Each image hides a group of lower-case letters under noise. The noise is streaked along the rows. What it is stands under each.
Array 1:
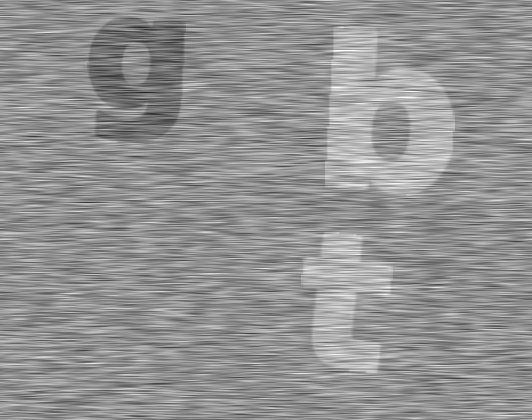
top left: dark g; top right: light b; bottom right: light t
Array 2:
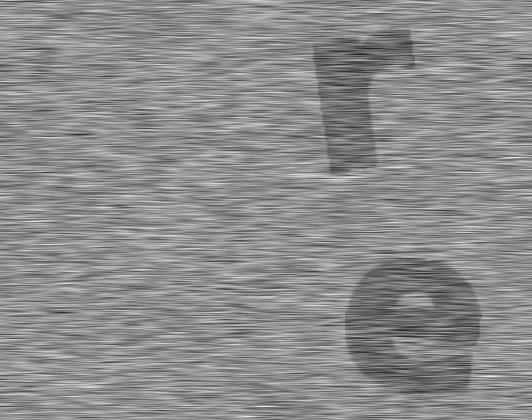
top right: dark r; bottom right: dark e
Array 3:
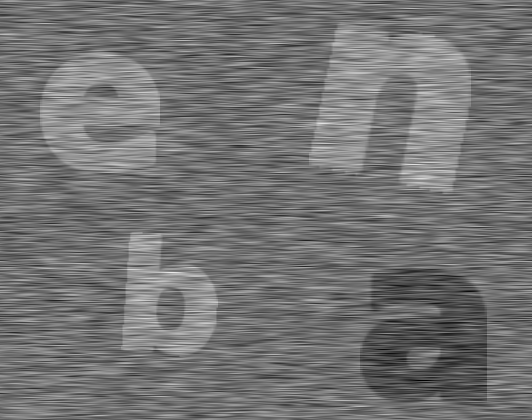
top left: light e; top right: light n; bottom left: light b; bottom right: dark a
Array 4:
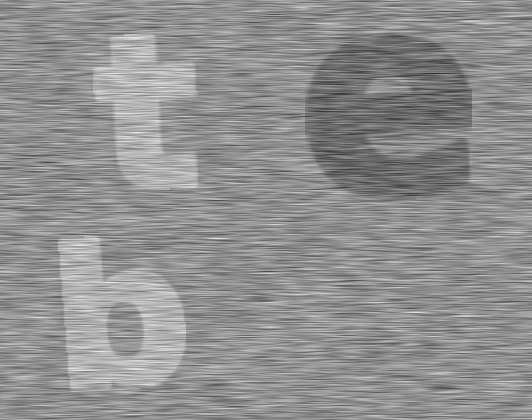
top left: light t; top right: dark e; bottom left: light b
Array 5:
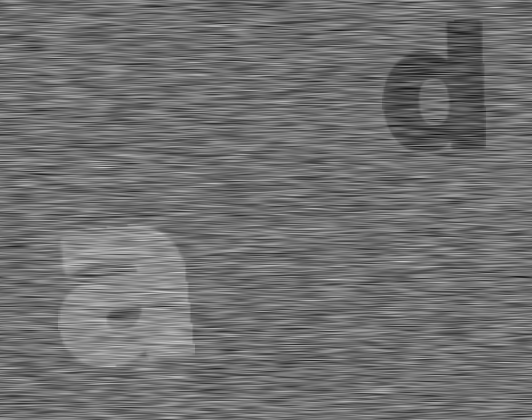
top right: dark d; bottom left: light a
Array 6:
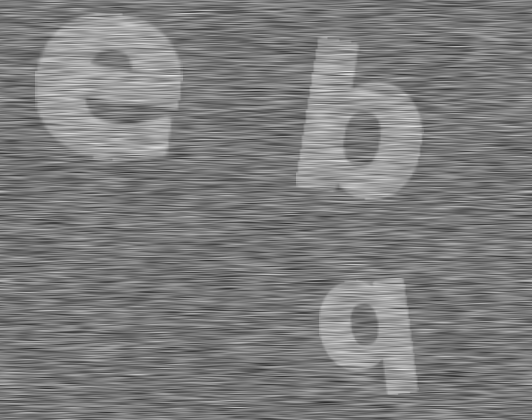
top left: light e; top right: light b; bottom right: light q
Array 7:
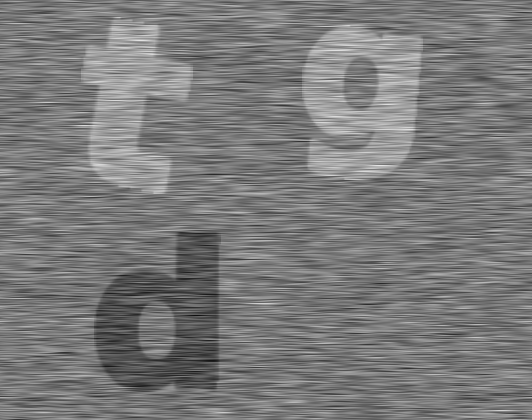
top left: light t; top right: light g; bottom left: dark d
